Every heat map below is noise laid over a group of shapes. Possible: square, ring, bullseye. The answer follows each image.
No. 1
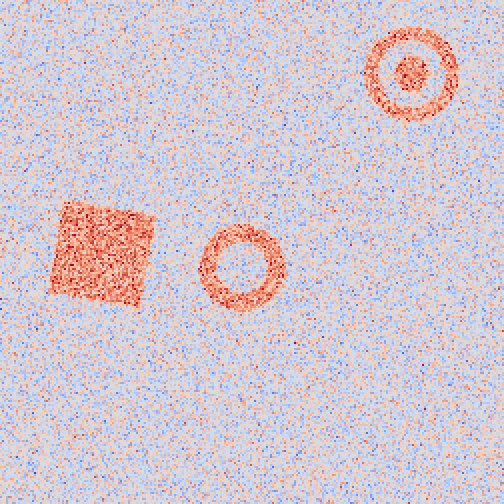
top right: bullseye; middle left: square; centre: ring
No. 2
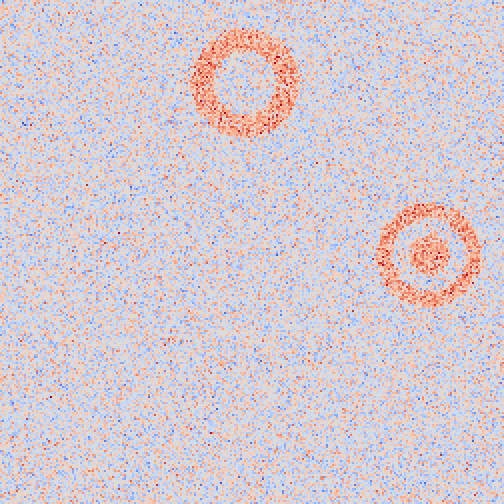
top middle: ring; middle right: bullseye
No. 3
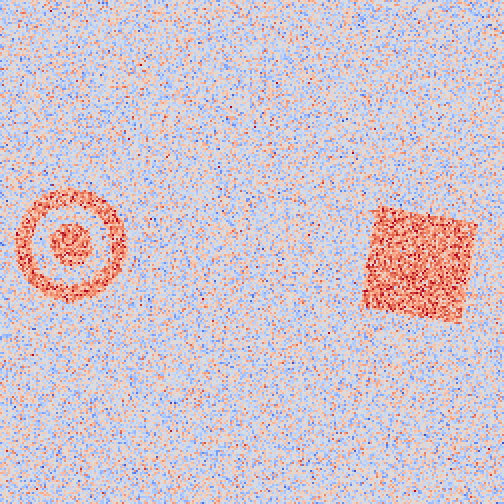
middle left: bullseye; middle right: square
